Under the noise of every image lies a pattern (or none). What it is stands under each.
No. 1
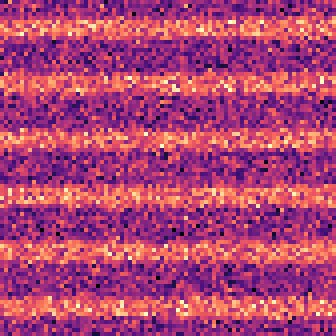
horizontal stripes
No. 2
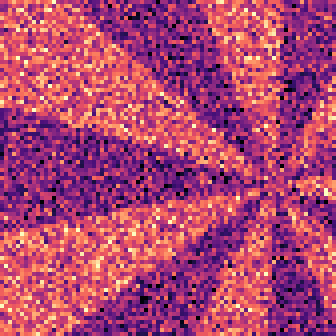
spokes from one point
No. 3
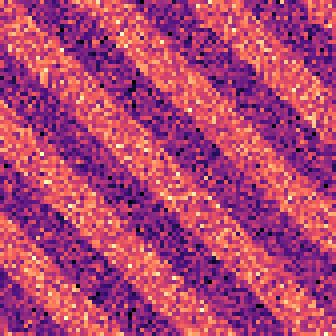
diagonal stripes
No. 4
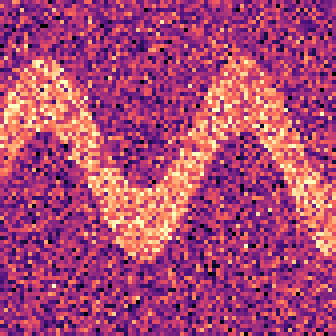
a wavy band
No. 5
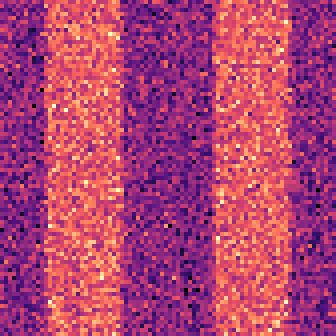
vertical stripes
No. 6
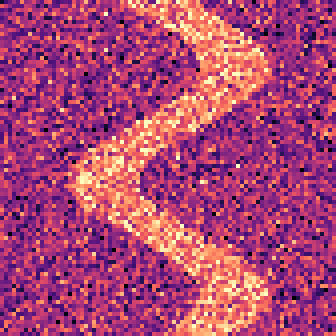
a wavy band
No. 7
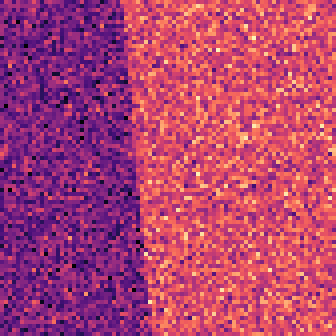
a sharp edge
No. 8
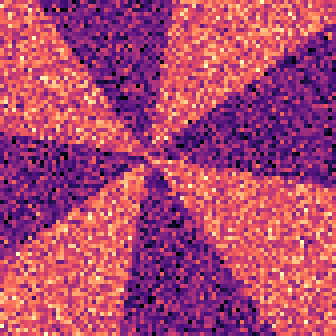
spokes from one point
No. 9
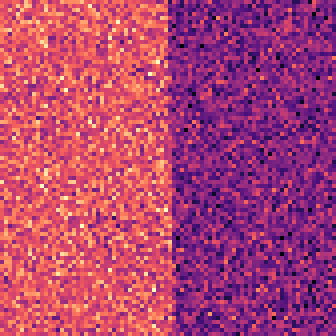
a sharp edge
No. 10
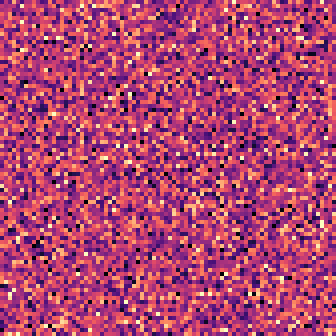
only noise
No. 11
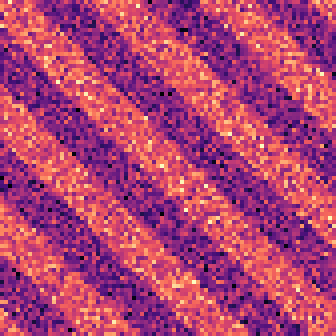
diagonal stripes
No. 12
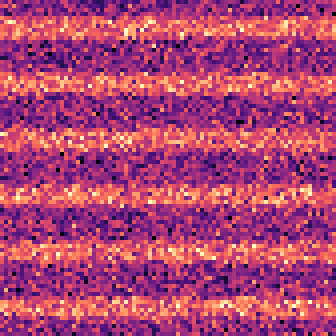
horizontal stripes
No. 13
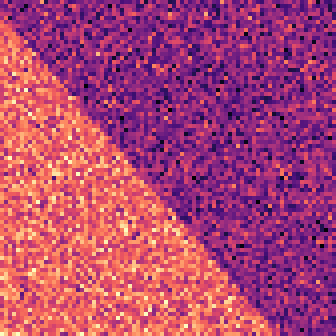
a sharp edge
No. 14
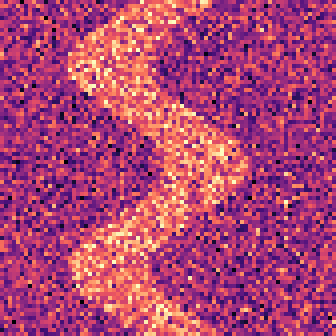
a wavy band
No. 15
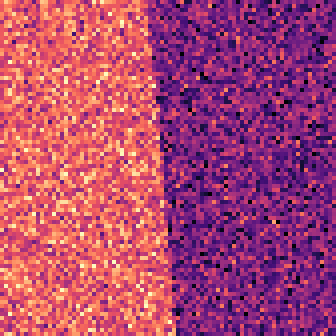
a sharp edge
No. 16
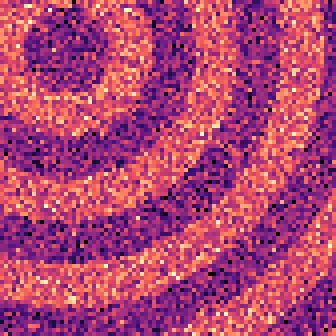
rings round one point
